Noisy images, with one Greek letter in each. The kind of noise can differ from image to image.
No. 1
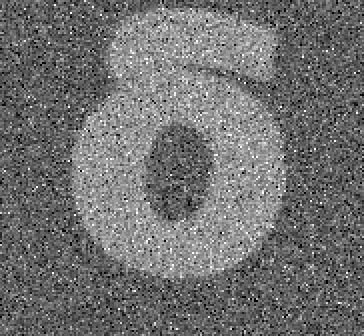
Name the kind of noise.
heavy tails
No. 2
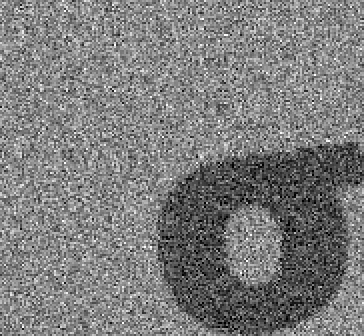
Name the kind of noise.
low rank plus noise
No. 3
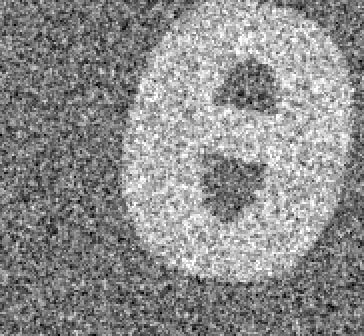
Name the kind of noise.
blotchy
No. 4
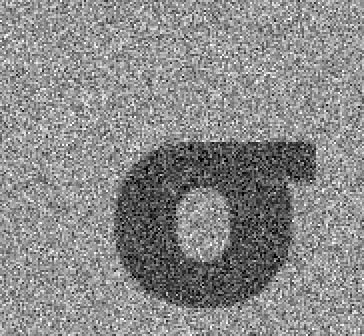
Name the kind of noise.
independent entries
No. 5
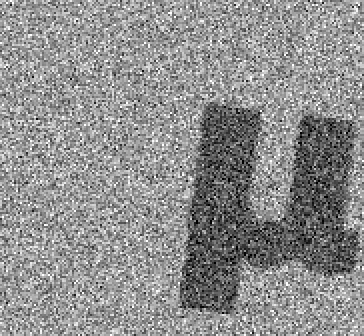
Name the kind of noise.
independent entries
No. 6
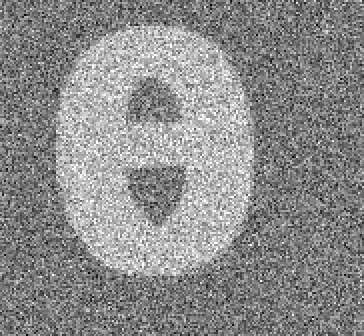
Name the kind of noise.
independent entries
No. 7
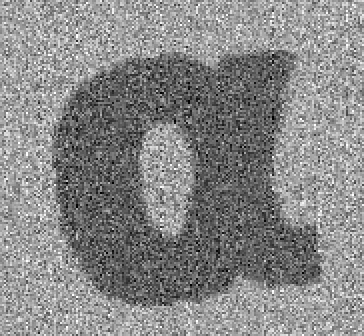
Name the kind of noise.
columns of uneven size
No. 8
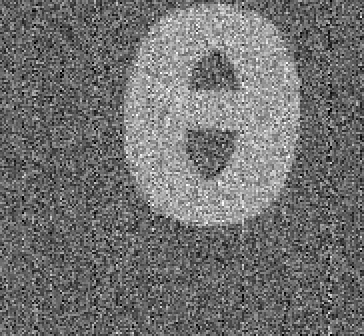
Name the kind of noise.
columns of uneven size
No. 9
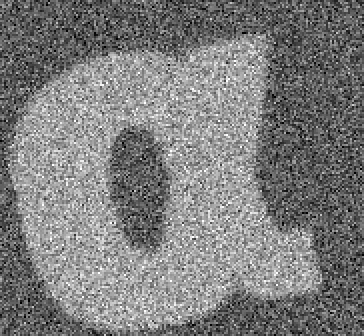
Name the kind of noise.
independent entries
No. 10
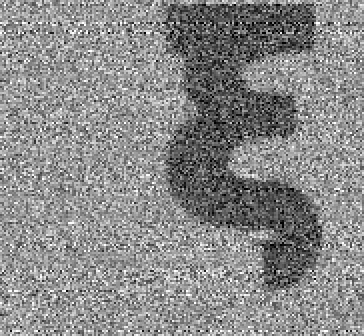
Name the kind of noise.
rows of uneven size
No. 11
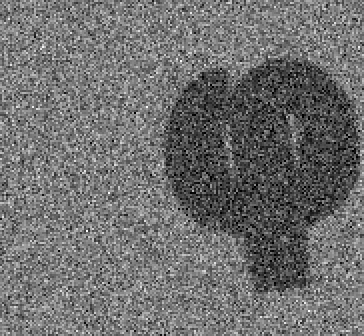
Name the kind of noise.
independent entries
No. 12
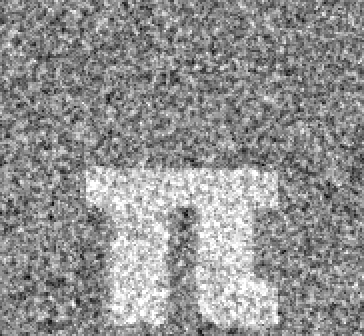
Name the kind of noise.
blotchy
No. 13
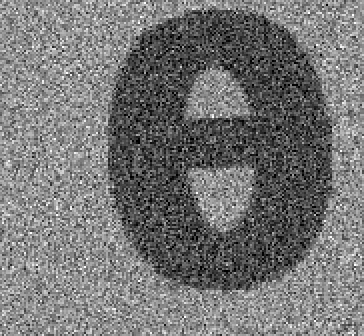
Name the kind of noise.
low rank plus noise
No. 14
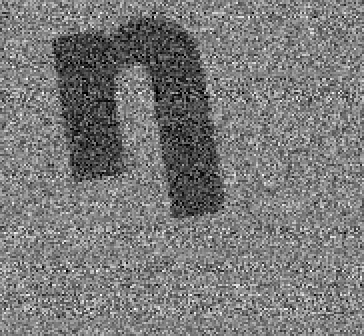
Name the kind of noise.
rows of uneven size
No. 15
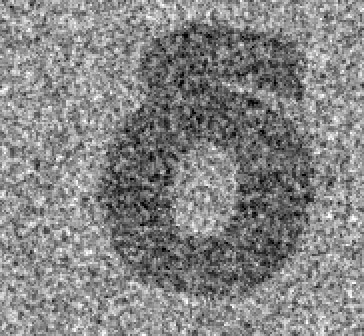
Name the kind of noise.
blotchy
